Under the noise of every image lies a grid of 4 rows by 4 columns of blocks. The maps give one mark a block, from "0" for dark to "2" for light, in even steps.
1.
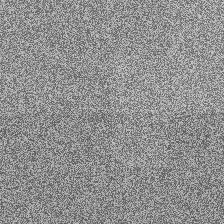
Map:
1 1 1 2
1 1 2 2
0 0 1 0
0 0 0 0
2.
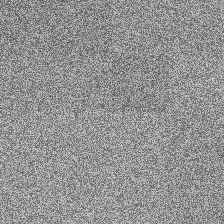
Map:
0 0 1 1
1 1 0 2
2 2 2 1
2 2 2 1
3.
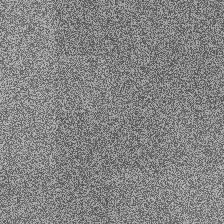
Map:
2 0 0 0
2 1 0 0
2 0 0 1
1 0 1 2
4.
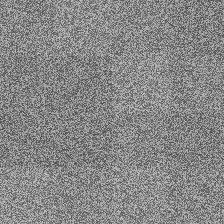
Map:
1 2 1 0
0 0 2 1
0 0 1 0
2 1 2 1
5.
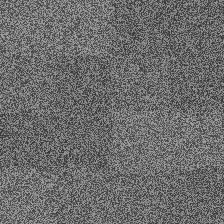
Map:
2 2 0 0
1 0 1 0
0 0 2 2
2 1 1 0
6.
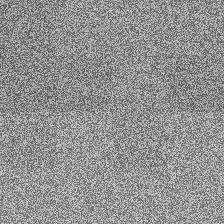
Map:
0 1 1 1
0 0 1 0
1 2 1 2
2 2 2 2
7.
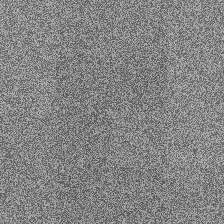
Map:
2 1 1 2
2 0 0 2
1 0 1 2
1 0 0 1
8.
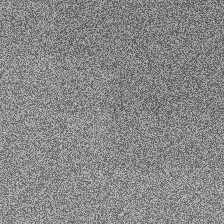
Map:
1 0 0 0
2 1 0 0
2 2 1 1
2 2 2 2
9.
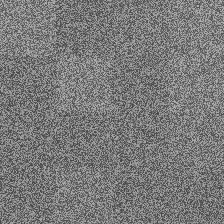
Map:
2 0 1 2
0 2 0 2
0 0 0 1
0 1 0 0
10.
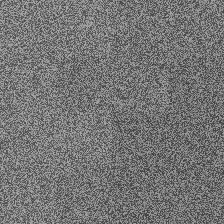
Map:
2 2 1 1
2 1 1 0
2 2 0 0
2 1 0 0
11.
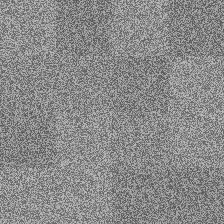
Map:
2 0 2 0
1 1 0 2
0 2 1 2
2 2 0 0
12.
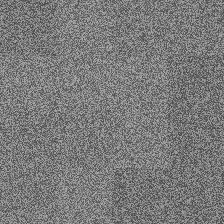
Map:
0 2 1 1
2 2 2 0
1 1 2 0
1 2 0 0
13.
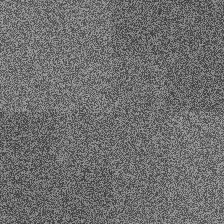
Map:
2 2 0 0
2 2 1 0
0 1 1 2
0 0 1 2
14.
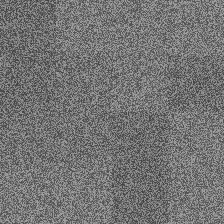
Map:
0 2 2 2
0 1 2 0
1 1 0 2
2 2 0 2
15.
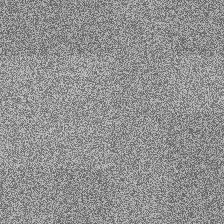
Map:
0 0 1 0
2 2 1 2
2 2 1 0
1 0 1 0
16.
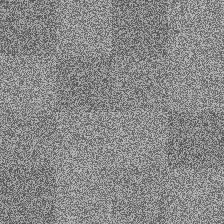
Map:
0 2 0 2
2 0 1 2
1 2 2 0
0 2 1 2
